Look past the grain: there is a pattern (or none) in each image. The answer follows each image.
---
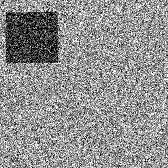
one block
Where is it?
top left
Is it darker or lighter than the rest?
darker
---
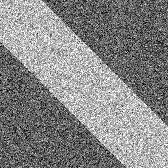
a diagonal band
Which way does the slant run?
top left to bottom right
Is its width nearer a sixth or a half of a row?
a half
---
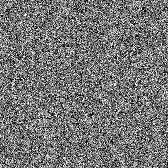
only noise
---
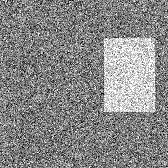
one block
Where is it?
middle right
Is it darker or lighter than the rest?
lighter
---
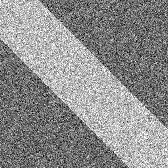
a diagonal band
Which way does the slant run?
top left to bottom right
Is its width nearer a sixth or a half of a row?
a half
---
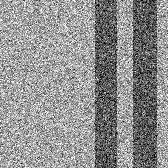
bands of columns
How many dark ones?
2
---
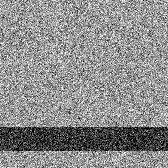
one band of rows
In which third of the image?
bottom
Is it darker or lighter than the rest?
darker
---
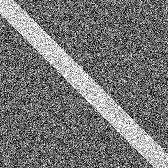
a diagonal band
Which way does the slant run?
top left to bottom right
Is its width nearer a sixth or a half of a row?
a sixth
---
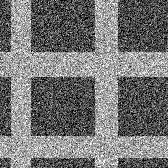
bands of rows crossing bands of columns
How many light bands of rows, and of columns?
2 and 2
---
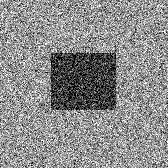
one block
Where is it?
centre
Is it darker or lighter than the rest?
darker
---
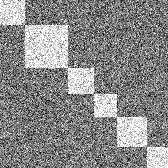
blocks along the diagonal
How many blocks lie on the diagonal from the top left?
6
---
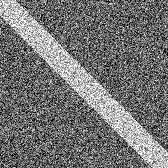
a diagonal band
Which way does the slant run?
top left to bottom right
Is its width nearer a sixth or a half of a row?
a sixth
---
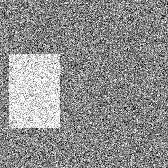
one block
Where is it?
middle left
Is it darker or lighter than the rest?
lighter
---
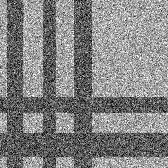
bands of rows crossing bands of columns
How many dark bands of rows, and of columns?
2 and 3
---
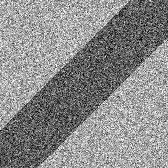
a diagonal band
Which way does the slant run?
bottom left to top right
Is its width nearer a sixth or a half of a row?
a half
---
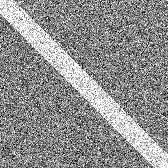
a diagonal band
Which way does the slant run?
top left to bottom right
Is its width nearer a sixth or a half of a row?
a sixth
